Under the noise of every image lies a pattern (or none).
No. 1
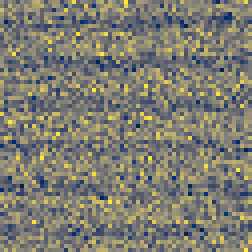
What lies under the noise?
horizontal stripes
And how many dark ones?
6
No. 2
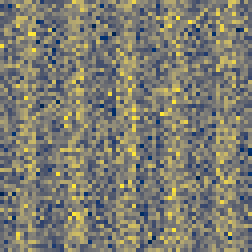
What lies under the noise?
vertical stripes
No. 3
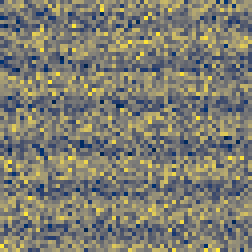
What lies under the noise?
horizontal stripes
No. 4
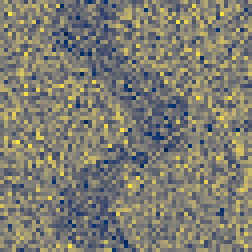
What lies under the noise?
a wavy band
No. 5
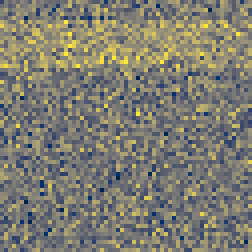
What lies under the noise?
one horizontal stripe
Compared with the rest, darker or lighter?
lighter
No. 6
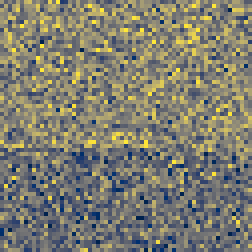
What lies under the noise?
a sharp edge
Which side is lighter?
top
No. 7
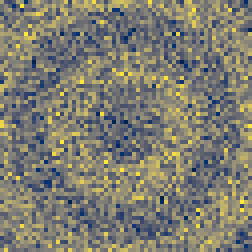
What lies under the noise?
rings round one point
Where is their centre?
centre
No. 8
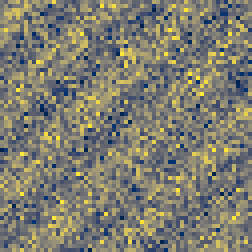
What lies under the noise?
diagonal stripes
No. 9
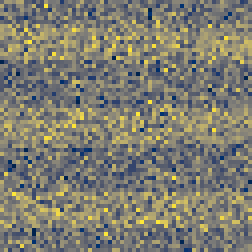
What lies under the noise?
horizontal stripes
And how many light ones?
3
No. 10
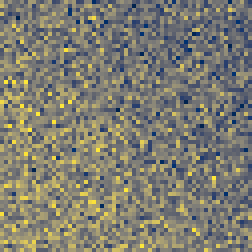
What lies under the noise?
a smooth slope
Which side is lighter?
bottom left
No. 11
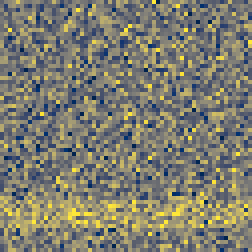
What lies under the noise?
one horizontal stripe
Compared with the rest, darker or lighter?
lighter
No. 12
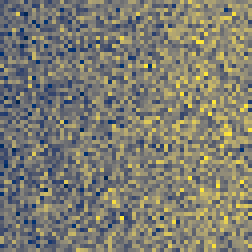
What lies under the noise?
a smooth slope
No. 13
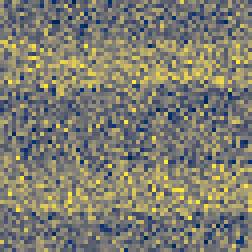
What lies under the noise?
horizontal stripes
